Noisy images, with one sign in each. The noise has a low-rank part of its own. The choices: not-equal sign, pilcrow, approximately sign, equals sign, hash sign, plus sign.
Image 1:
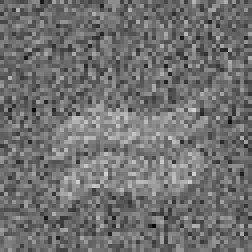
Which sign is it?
approximately sign
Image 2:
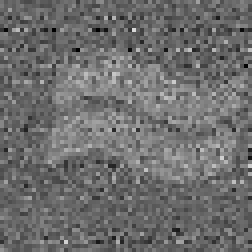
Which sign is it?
approximately sign
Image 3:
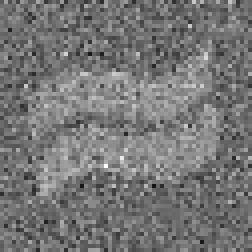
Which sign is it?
approximately sign
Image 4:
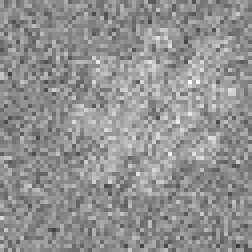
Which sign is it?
hash sign
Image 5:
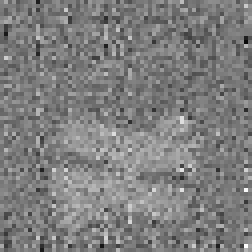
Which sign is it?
not-equal sign
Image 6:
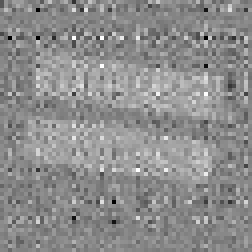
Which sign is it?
equals sign
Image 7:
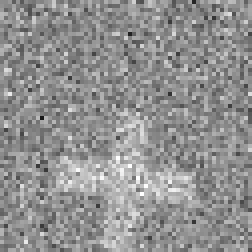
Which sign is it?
plus sign
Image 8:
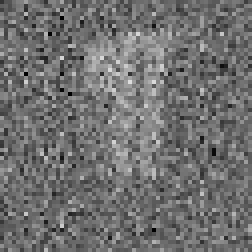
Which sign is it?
pilcrow
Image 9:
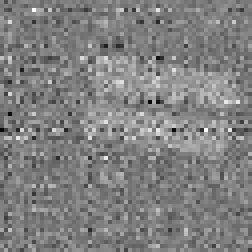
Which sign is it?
equals sign
